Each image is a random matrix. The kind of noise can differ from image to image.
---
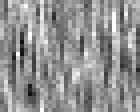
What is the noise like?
streaked along the columns
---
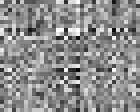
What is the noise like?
low rank plus noise
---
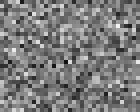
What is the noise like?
independent entries
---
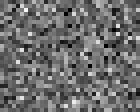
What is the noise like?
independent entries
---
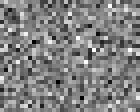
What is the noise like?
independent entries
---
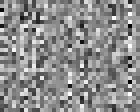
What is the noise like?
columns of uneven size
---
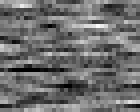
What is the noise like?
streaked along the rows
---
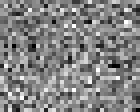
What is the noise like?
low rank plus noise
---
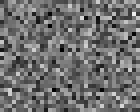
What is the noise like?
independent entries
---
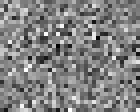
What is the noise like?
independent entries
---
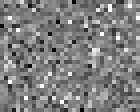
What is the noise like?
heavy tails
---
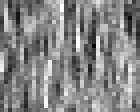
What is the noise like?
streaked along the columns
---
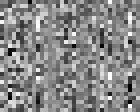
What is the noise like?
columns of uneven size
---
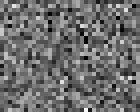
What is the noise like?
independent entries
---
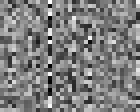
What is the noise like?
columns of uneven size
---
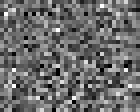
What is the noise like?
low rank plus noise
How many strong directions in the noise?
five to eight
